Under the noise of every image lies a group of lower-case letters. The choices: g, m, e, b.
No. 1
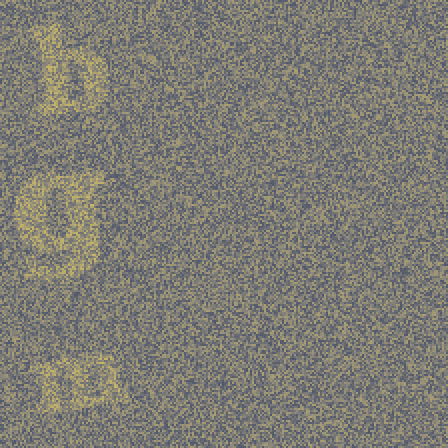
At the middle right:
nothing
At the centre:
nothing
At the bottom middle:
nothing
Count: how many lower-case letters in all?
3
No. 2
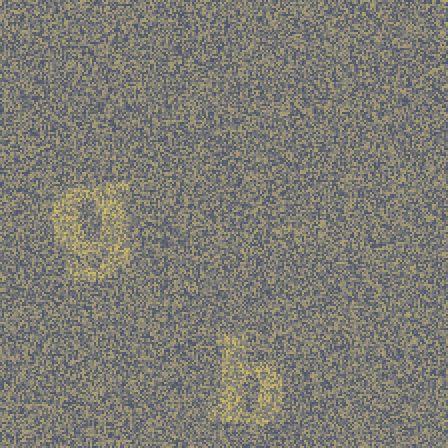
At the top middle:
nothing
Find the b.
bottom middle
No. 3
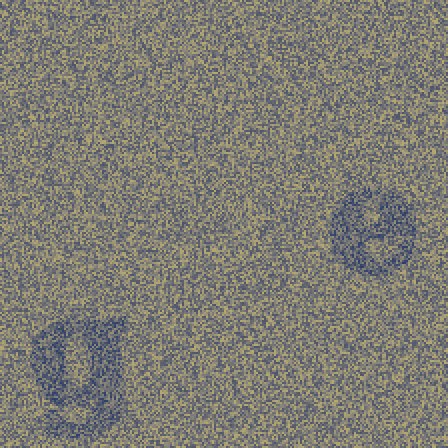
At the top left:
nothing
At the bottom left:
g
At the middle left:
nothing
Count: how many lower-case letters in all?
2
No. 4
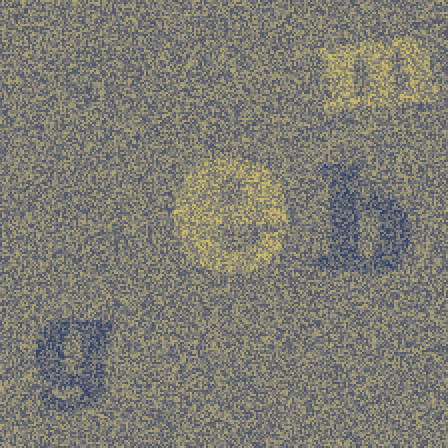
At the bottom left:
g
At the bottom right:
nothing
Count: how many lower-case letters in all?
4
